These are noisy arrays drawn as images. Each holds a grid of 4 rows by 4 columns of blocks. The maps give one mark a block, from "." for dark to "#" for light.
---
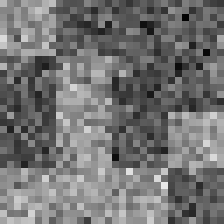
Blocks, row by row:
# . . .
. # . .
. # . #
# # # .
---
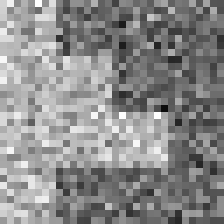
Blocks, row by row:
# . . .
# # . .
# # # .
# . . .
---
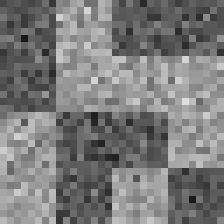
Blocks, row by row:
. # . .
. # # #
# . . #
# . # .
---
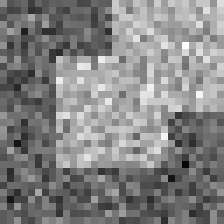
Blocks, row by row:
. . # #
. # # #
. # # .
. . . .
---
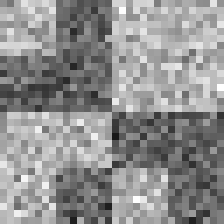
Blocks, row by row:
# . # #
. . # #
# # . .
# . # .
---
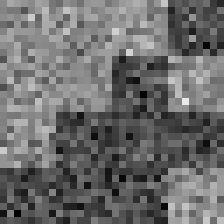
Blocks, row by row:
# # # .
# # . #
# . . .
. . . #
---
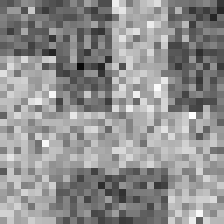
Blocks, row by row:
. . # .
# . # .
# # # #
# . . #
